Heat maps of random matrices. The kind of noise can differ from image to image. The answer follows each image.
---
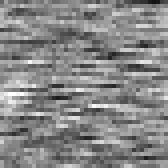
streaked along the rows
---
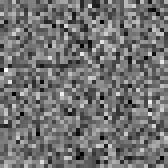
independent entries
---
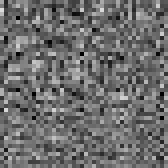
low rank plus noise
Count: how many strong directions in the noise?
three or four
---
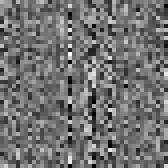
columns of uneven size
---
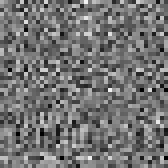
low rank plus noise
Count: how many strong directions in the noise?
three or four
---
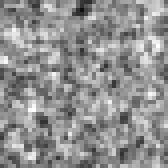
blotchy
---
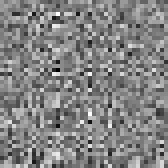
low rank plus noise
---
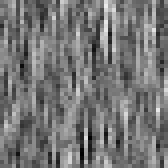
streaked along the columns
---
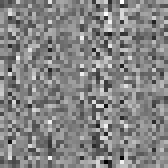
columns of uneven size
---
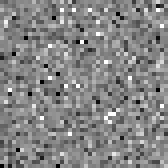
heavy tails
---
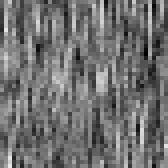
streaked along the columns
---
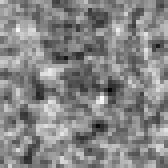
blotchy
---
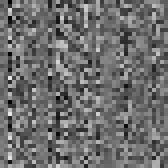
columns of uneven size
